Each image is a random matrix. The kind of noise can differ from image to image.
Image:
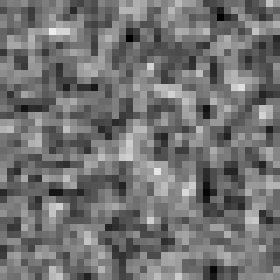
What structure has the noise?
blotchy
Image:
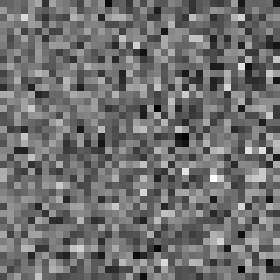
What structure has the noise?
low rank plus noise
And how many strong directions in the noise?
five to eight
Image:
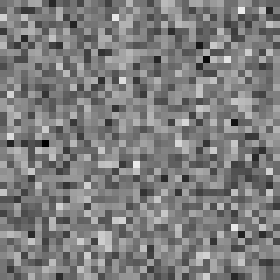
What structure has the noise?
independent entries
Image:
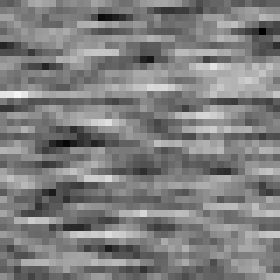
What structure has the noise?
streaked along the rows
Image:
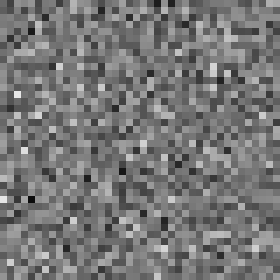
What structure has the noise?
independent entries
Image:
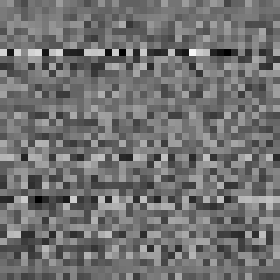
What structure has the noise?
rows of uneven size
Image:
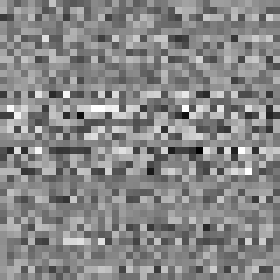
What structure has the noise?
rows of uneven size
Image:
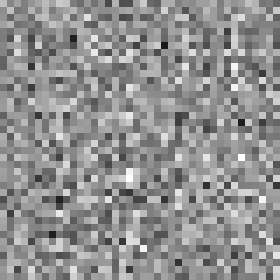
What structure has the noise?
low rank plus noise
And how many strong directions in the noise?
three or four
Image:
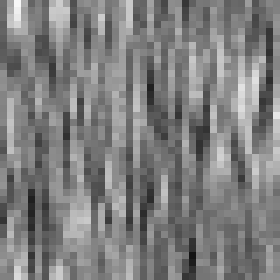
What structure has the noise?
streaked along the columns
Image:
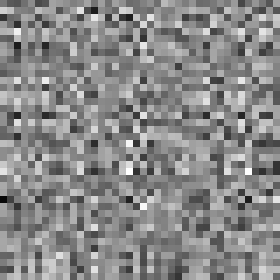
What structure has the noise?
low rank plus noise
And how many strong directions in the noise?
two
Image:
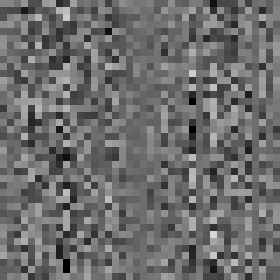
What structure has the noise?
columns of uneven size
